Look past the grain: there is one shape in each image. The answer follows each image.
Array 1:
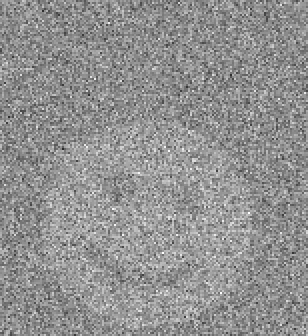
smiling face
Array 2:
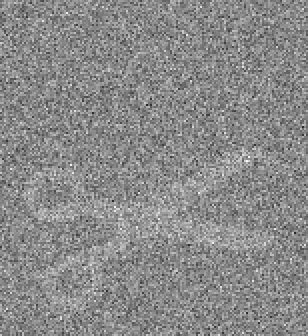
pair of scissors
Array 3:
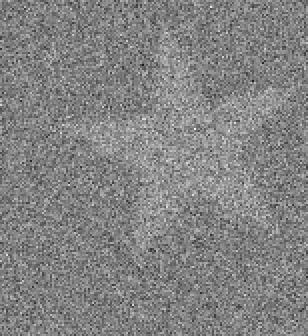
star
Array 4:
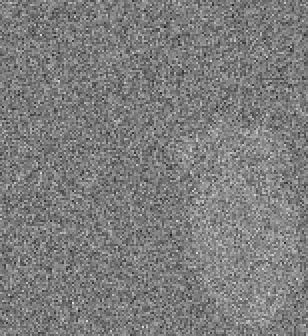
footprint
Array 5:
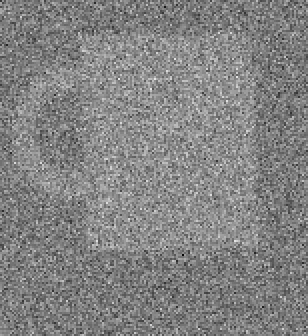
cup
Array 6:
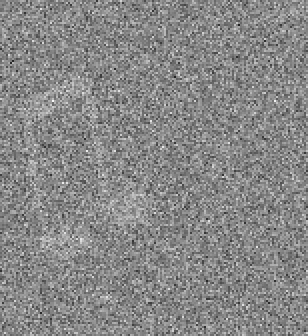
pair of musical notes
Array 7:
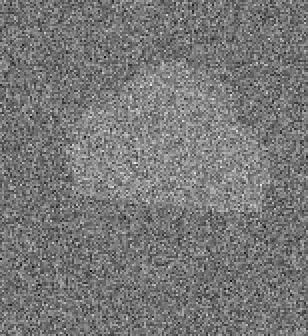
cloud
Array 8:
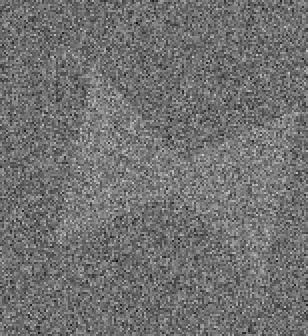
bow tie
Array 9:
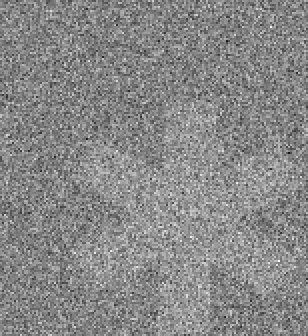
asterisk
